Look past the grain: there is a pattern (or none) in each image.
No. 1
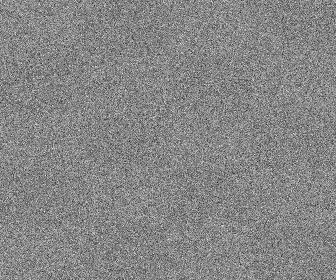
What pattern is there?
a checkerboard
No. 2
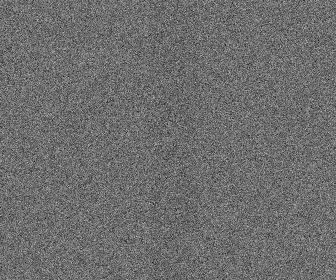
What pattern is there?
one band of columns
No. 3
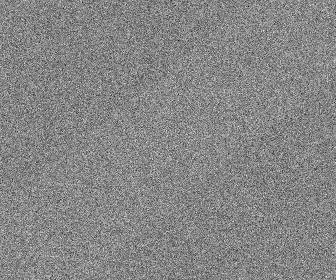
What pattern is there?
a diagonal band
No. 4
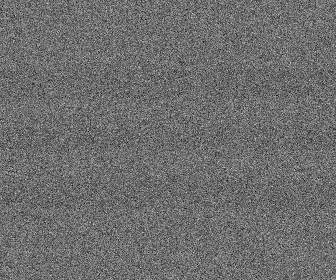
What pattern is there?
bands of rows
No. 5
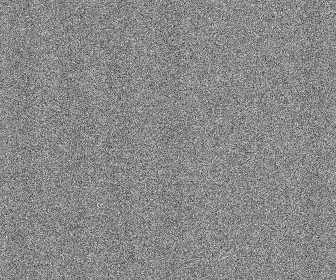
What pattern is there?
bands of columns
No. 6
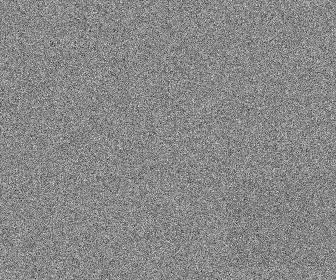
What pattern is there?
one block
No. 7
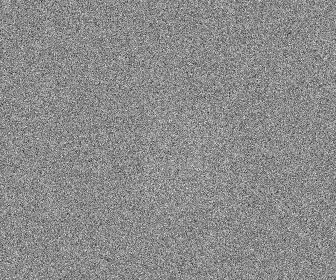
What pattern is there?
one block
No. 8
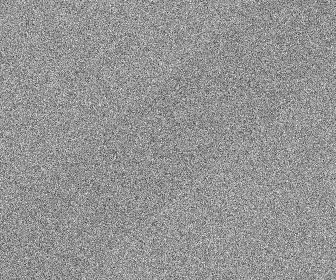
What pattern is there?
a diagonal band
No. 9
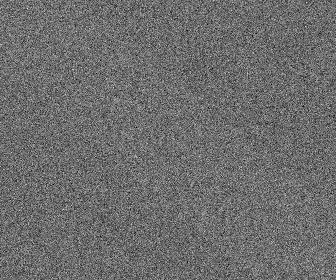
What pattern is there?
a diagonal band
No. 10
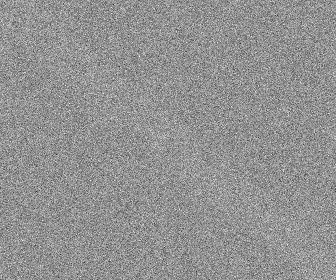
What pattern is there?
a diagonal band
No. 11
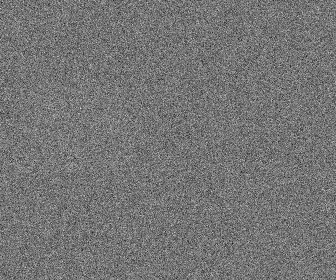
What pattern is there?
one block
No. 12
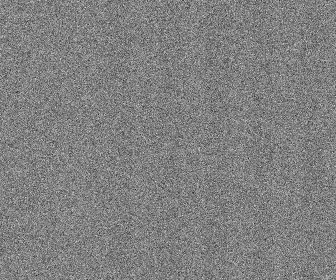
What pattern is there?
bands of columns
